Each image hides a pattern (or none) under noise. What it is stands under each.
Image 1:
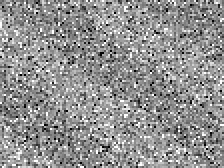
diagonal stripes
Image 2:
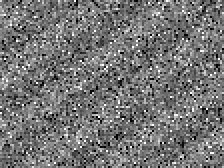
diagonal stripes
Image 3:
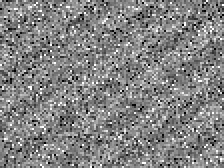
diagonal stripes
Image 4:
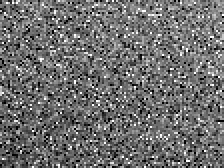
a smooth slope
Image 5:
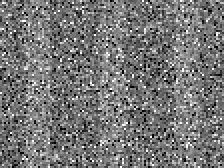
vertical stripes
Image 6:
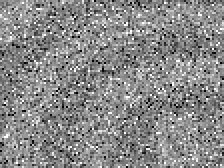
rings round one point
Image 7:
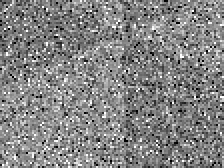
spokes from one point
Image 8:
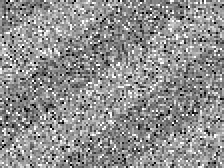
diagonal stripes
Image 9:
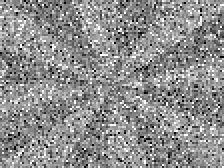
spokes from one point
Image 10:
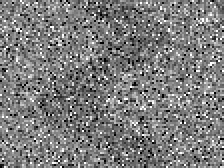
a wavy band
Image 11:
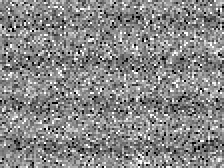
horizontal stripes
